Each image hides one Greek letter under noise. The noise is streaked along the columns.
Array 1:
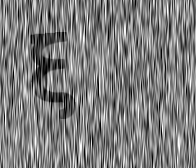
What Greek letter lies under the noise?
xi
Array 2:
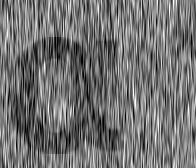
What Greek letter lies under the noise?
alpha
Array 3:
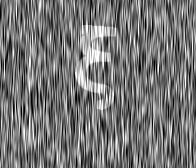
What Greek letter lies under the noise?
xi
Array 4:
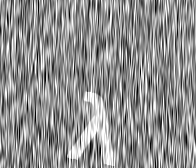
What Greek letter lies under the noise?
lambda
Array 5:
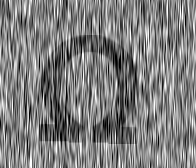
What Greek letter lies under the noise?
omega
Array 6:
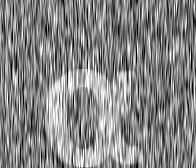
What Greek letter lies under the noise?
alpha
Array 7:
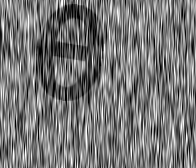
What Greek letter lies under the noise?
theta
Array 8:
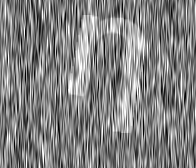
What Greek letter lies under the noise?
eta
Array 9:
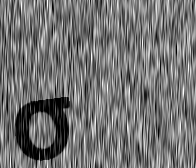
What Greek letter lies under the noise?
sigma
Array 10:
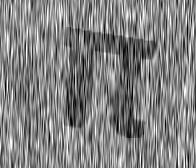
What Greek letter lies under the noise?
pi
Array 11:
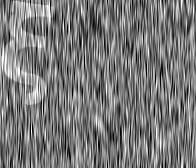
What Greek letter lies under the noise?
xi
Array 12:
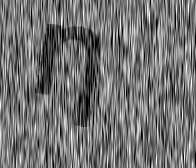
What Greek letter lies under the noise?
eta
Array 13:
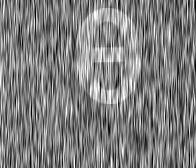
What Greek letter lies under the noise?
theta
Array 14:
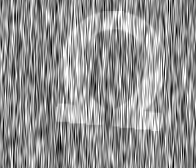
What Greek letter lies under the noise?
omega
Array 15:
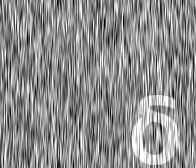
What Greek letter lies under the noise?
delta
